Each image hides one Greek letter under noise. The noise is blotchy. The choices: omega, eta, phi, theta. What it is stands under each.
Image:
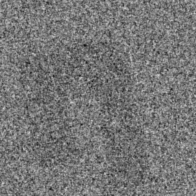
dark eta
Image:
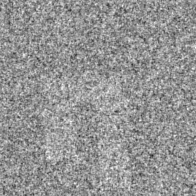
light eta
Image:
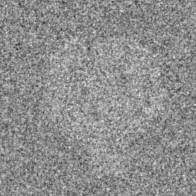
light phi
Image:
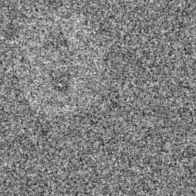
light theta
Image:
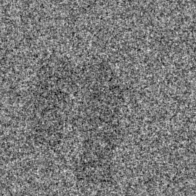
dark eta
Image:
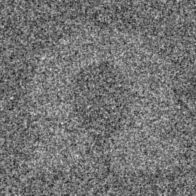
light omega
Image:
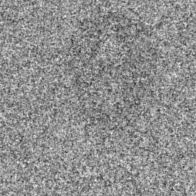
dark theta
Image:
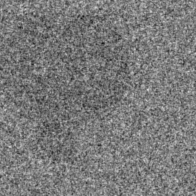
dark phi
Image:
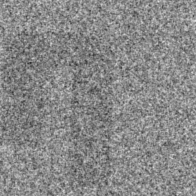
dark eta
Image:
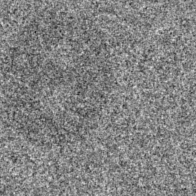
dark theta
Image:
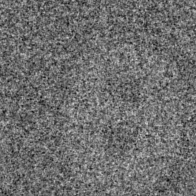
light theta
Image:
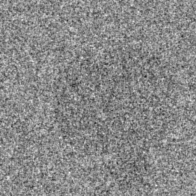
dark phi
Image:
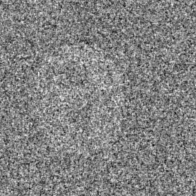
light theta
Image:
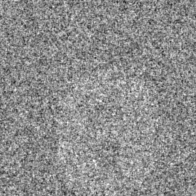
light theta
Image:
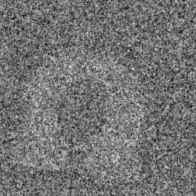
light omega
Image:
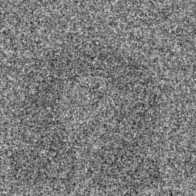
dark omega
